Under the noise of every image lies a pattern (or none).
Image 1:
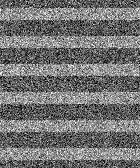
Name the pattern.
horizontal stripes
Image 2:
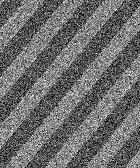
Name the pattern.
diagonal stripes
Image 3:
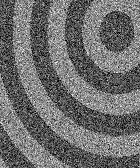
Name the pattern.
rings round one point
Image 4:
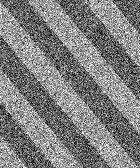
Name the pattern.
diagonal stripes
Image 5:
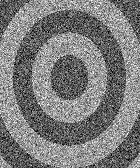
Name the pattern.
rings round one point
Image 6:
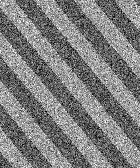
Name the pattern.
diagonal stripes
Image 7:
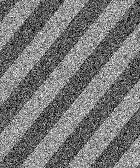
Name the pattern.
diagonal stripes
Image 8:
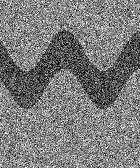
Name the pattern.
a wavy band
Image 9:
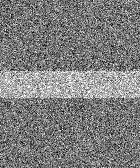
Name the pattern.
one horizontal stripe
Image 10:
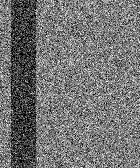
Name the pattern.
one vertical stripe
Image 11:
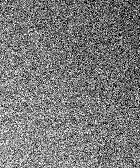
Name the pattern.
a smooth slope
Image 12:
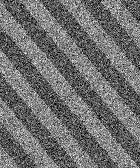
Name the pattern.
diagonal stripes
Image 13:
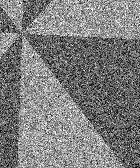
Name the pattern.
spokes from one point
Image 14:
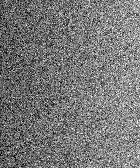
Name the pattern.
a smooth slope
